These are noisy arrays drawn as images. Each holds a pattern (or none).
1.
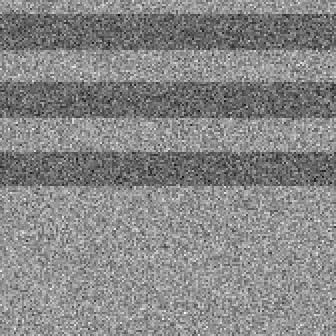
bands of rows
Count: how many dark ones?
3
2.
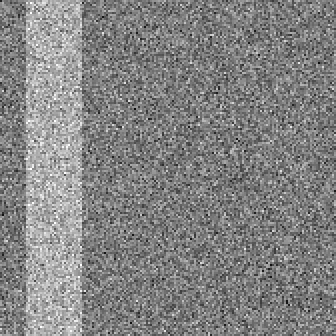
one band of columns
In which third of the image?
left
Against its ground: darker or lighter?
lighter
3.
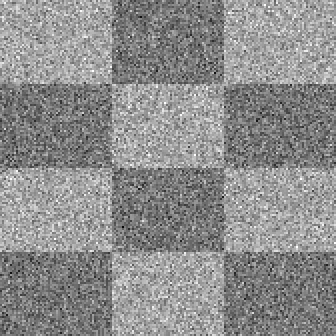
a checkerboard
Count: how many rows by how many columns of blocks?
4 by 3
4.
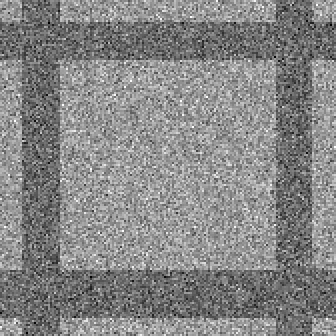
bands of rows crossing bands of columns
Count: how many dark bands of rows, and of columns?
2 and 2
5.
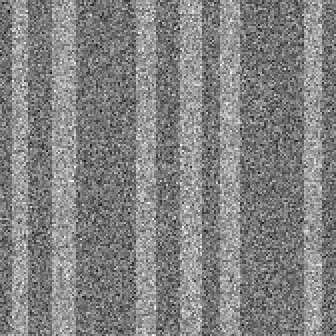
bands of columns
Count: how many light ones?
6
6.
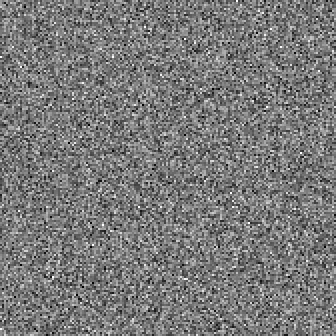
only noise
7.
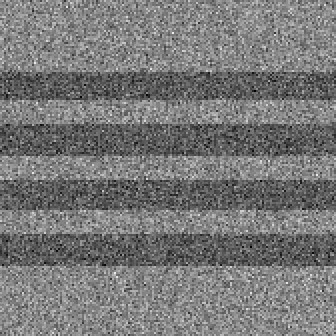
bands of rows
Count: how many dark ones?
4
